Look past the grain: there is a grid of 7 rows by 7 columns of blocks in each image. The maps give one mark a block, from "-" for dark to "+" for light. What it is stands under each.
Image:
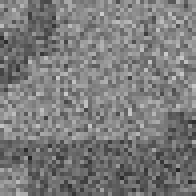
+-+++++
--+++++
-++++++
+++++++
++++++-
-------
+------
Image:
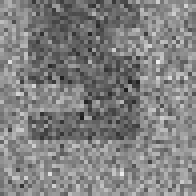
+----++
+---+++
+----++
+++--++
+----++
+++++++
+++++++
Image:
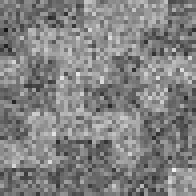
---+++-
-++++--
+-++-++
--+--+-
-++++--
++--+--
------+
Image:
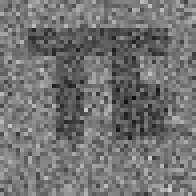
+++++++
+-----+
++-+-++
++-+--+
++-+--+
+++++++
+++++++
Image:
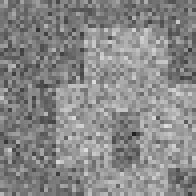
-------
---+++-
---+++-
--+++++
--++-++
--++-++
---+++-
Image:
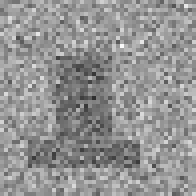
+++++++
+++++++
++--+++
++--+++
++--+++
+----++
+++++++
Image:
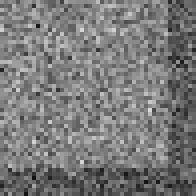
++++++-
++++++-
++++++-
++++++-
++++++-
++++++-
-------
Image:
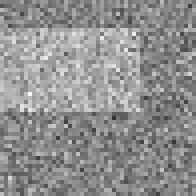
-------
+++++--
+++++--
+++++--
-------
-------
-------
